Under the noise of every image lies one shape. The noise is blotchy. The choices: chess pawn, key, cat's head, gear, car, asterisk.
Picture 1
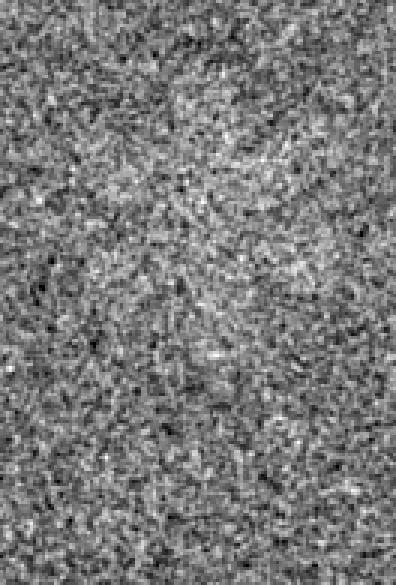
asterisk
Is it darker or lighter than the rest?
lighter
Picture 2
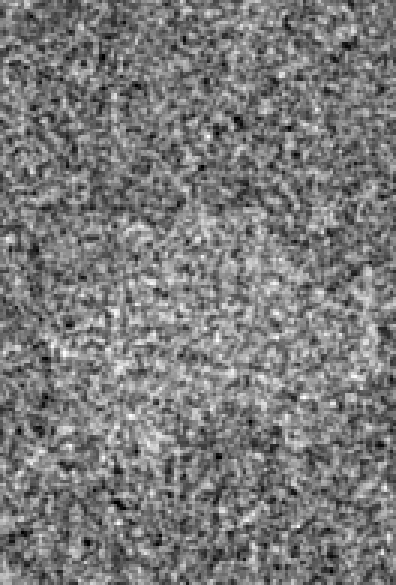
car
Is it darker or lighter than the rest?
lighter
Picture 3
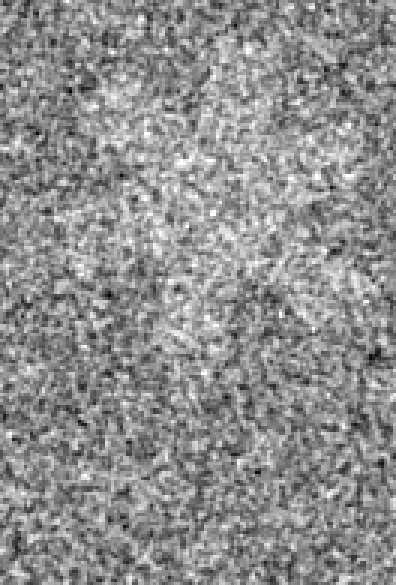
asterisk
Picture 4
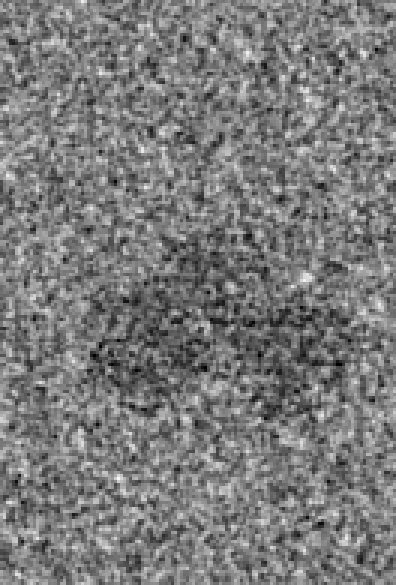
car
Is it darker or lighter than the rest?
darker
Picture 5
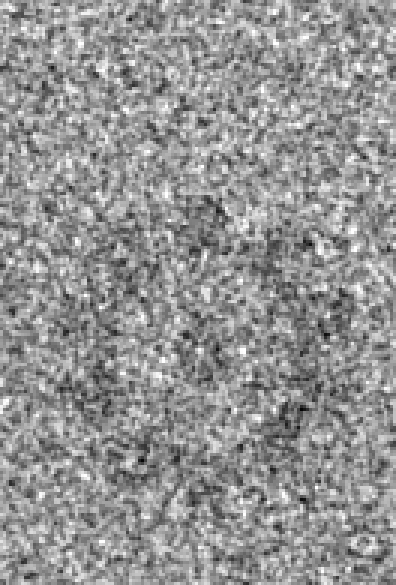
gear
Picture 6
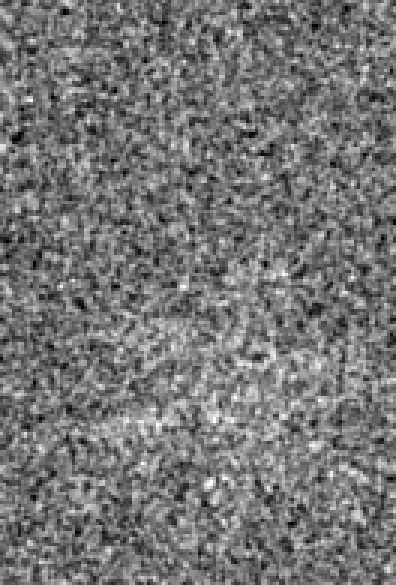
asterisk
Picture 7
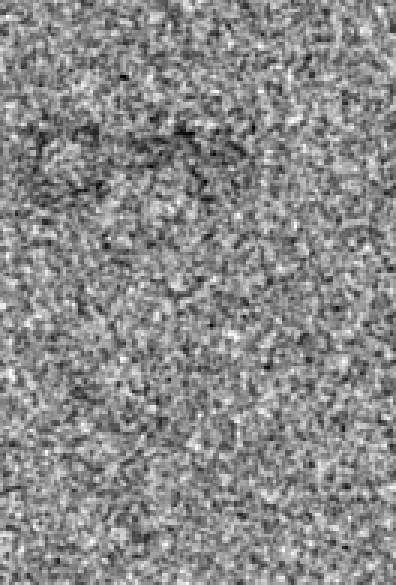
key
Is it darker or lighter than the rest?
darker
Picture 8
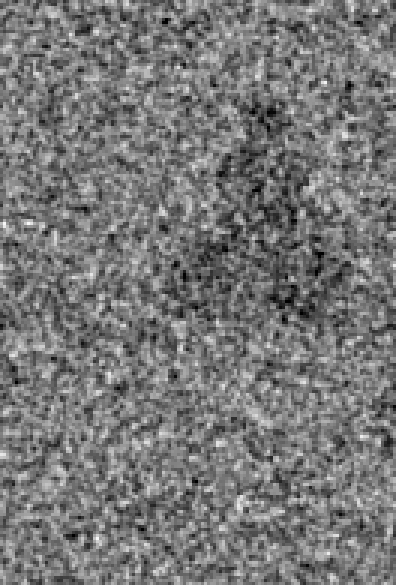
chess pawn
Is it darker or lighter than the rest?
darker
